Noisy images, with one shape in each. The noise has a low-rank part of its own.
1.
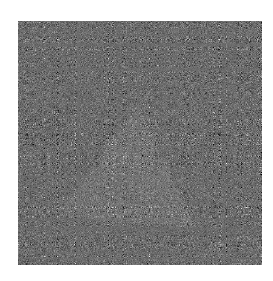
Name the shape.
triangle
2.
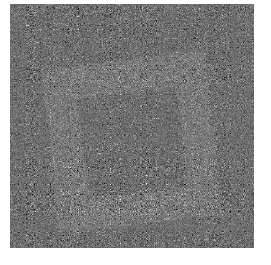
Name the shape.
square frame
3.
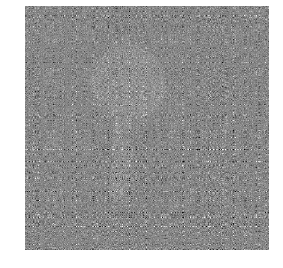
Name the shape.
lollipop
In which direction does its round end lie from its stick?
up
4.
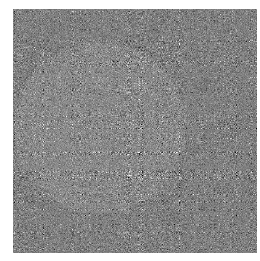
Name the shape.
disc
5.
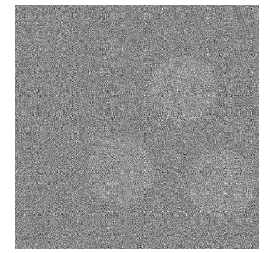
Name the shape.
three dots
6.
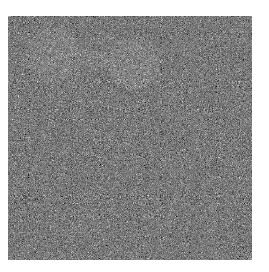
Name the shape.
dumbbell
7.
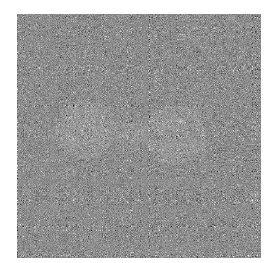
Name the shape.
dumbbell
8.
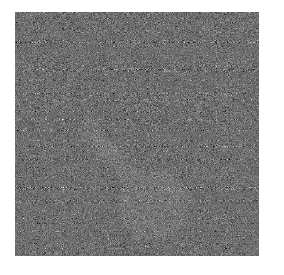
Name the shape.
lollipop
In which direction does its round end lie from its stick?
down and right
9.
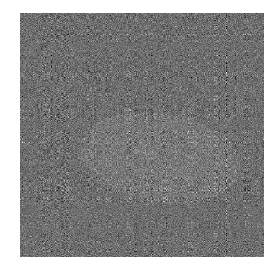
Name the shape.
ellipse
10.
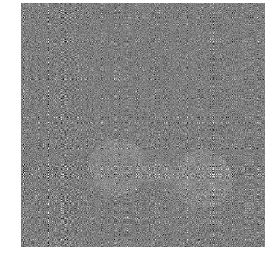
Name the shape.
dumbbell
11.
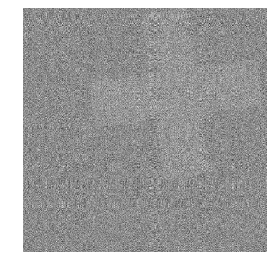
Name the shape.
cross
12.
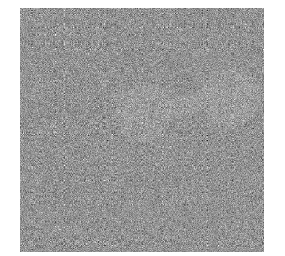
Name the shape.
dumbbell
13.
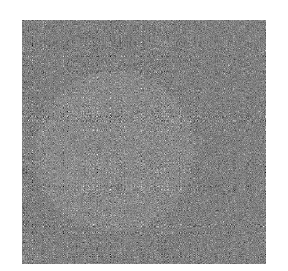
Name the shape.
disc
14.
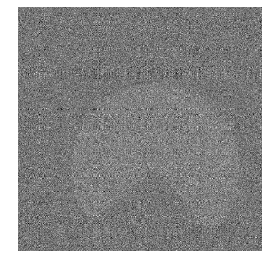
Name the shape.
disc with a wedge cut out
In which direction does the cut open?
down
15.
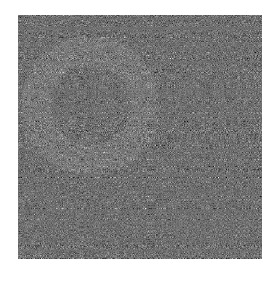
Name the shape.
ring
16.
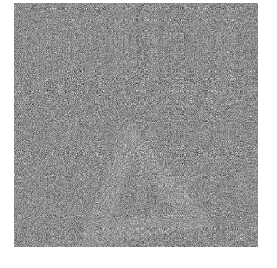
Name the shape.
triangle frame
